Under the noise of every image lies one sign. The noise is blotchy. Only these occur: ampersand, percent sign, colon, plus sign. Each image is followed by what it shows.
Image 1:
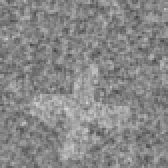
plus sign
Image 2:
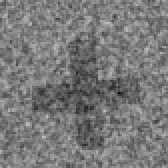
plus sign
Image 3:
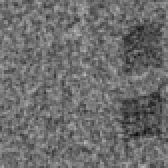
colon
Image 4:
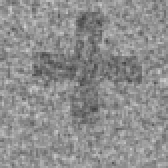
plus sign
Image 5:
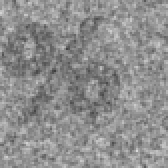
percent sign
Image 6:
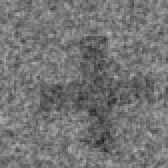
plus sign
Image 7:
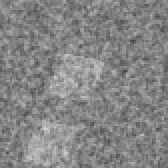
colon
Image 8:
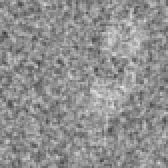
colon
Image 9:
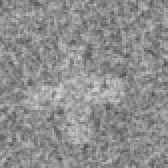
plus sign
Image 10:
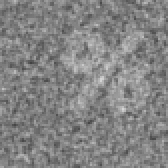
percent sign
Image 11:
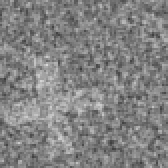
plus sign
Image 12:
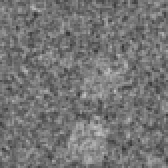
colon
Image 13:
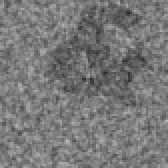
ampersand
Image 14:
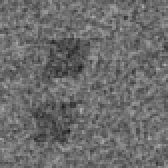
colon
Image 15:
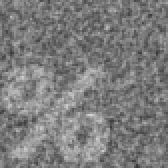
percent sign
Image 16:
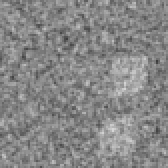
colon
